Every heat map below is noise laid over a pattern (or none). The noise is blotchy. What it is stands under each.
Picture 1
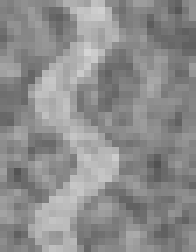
a wavy band
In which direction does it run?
top to bottom
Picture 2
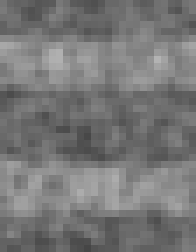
horizontal stripes
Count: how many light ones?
2
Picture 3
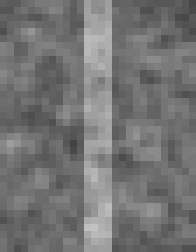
one vertical stripe
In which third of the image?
middle
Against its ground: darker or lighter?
lighter
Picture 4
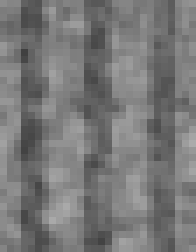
vertical stripes
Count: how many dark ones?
3
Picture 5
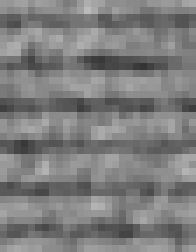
horizontal stripes
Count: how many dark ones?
6
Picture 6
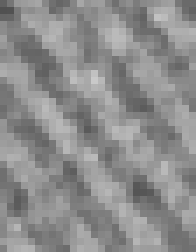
diagonal stripes
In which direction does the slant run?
top left to bottom right
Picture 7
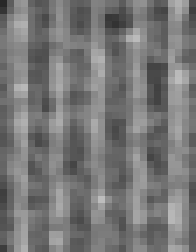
vertical stripes
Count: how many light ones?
5
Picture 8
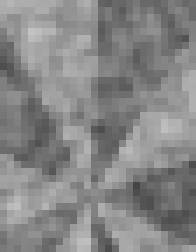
spokes from one point
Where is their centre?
bottom middle
